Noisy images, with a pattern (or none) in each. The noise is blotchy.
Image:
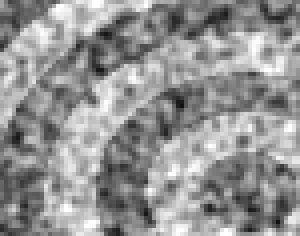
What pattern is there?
rings round one point
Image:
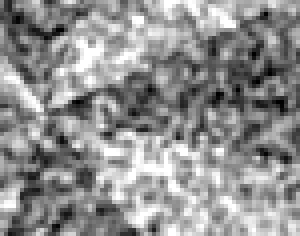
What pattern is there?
spokes from one point
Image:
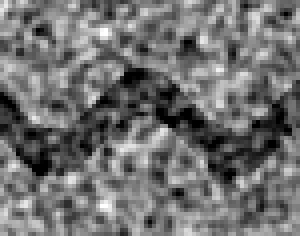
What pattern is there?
a wavy band
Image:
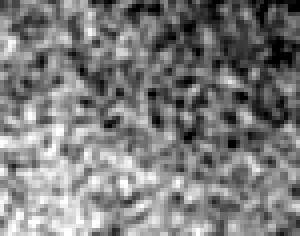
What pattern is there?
a smooth slope
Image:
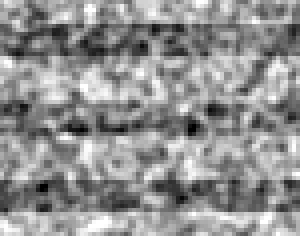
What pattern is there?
horizontal stripes
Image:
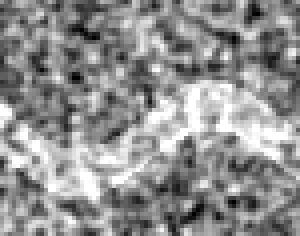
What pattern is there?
a wavy band
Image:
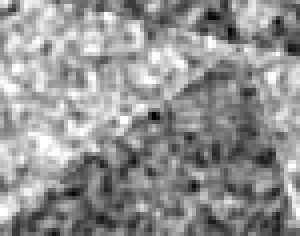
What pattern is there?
spokes from one point
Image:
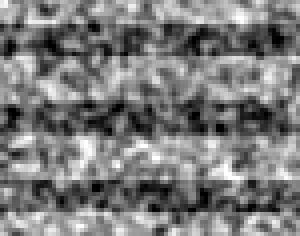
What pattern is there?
horizontal stripes
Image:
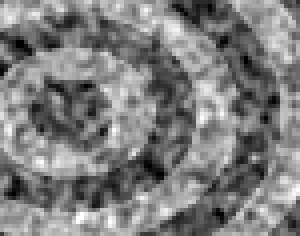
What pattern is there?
rings round one point
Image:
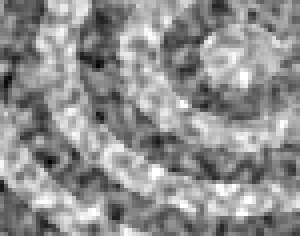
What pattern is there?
rings round one point
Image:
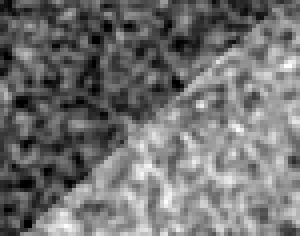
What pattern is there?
a sharp edge
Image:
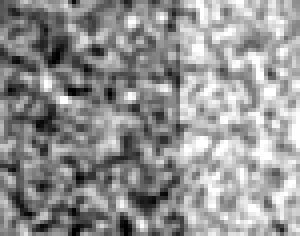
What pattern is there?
a sharp edge
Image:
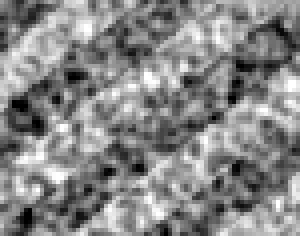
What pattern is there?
diagonal stripes
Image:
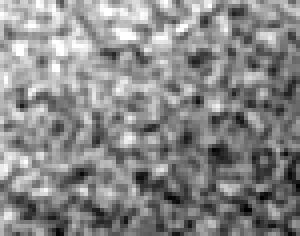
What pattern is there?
a smooth slope
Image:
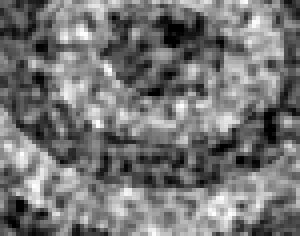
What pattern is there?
rings round one point
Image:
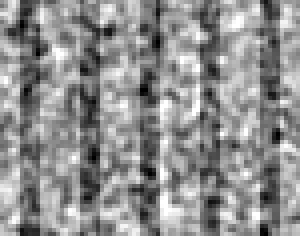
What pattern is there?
vertical stripes
